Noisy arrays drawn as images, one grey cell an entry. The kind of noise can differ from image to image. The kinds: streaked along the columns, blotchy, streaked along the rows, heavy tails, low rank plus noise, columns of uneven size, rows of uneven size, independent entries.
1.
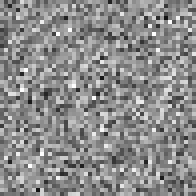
independent entries
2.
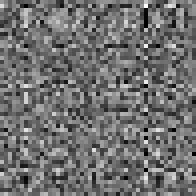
low rank plus noise
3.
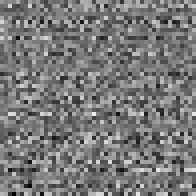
rows of uneven size
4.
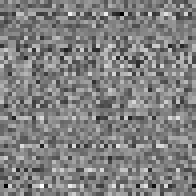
rows of uneven size
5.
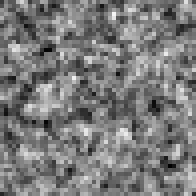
blotchy
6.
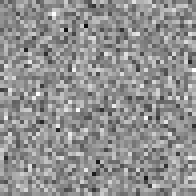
independent entries
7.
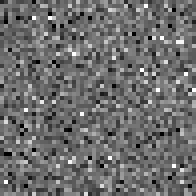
heavy tails
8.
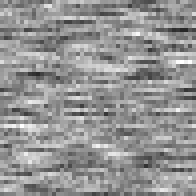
streaked along the rows
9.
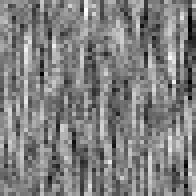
streaked along the columns
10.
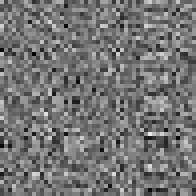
low rank plus noise
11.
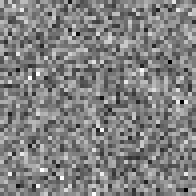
independent entries
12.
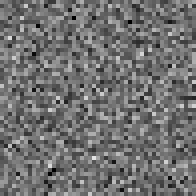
independent entries
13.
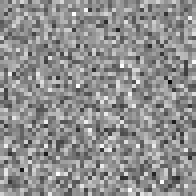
independent entries
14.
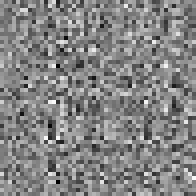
low rank plus noise
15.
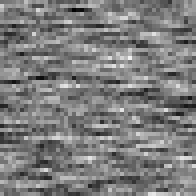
streaked along the rows
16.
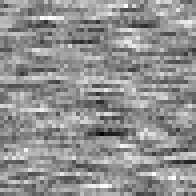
streaked along the rows
